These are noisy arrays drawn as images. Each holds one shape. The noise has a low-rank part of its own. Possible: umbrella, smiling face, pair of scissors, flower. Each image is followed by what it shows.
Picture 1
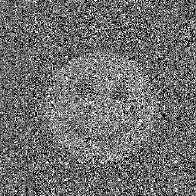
smiling face
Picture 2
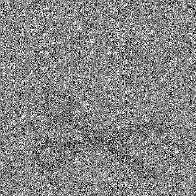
pair of scissors
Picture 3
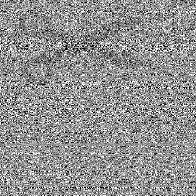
pair of scissors
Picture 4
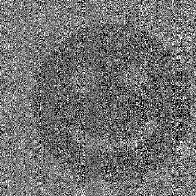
smiling face
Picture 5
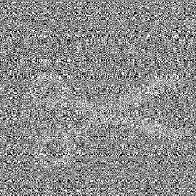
pair of scissors
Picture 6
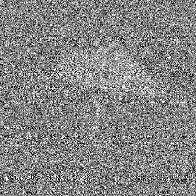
umbrella
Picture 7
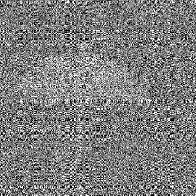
umbrella
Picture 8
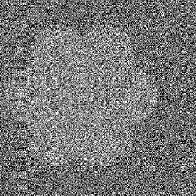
flower
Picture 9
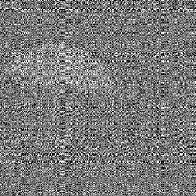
umbrella
